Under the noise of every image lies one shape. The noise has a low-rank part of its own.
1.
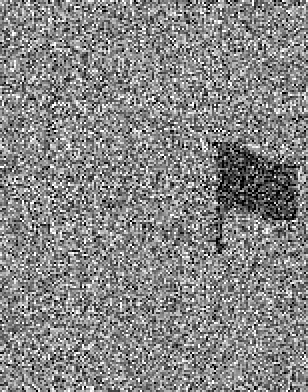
flag
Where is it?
middle right
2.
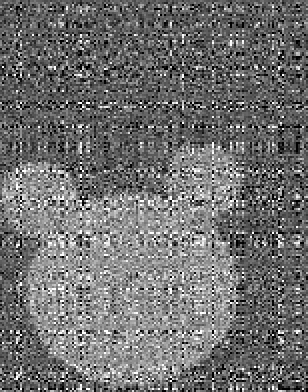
bear's head
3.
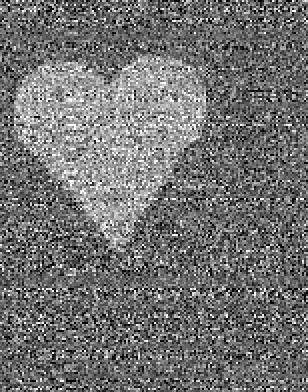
heart
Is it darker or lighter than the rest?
lighter
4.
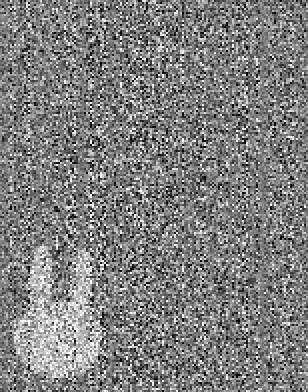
rabbit's head
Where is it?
bottom left
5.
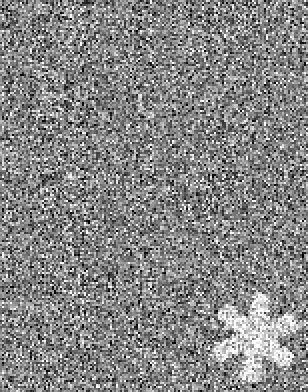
asterisk
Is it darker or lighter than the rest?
lighter
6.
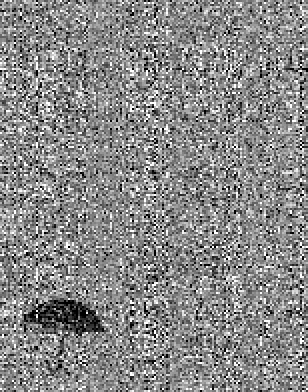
umbrella
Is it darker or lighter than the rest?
darker
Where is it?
bottom left
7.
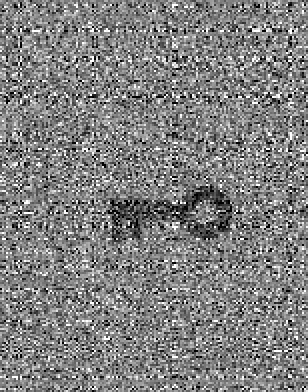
key
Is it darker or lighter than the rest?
darker
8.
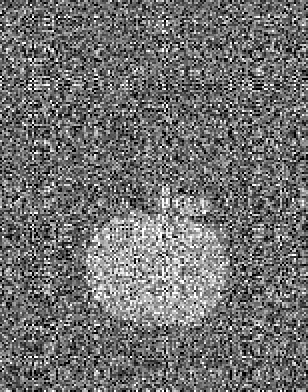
apple
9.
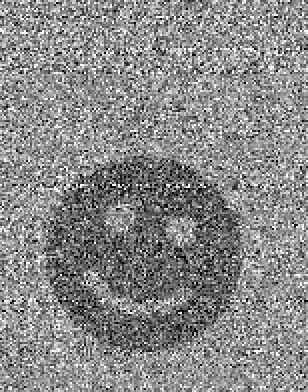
smiling face
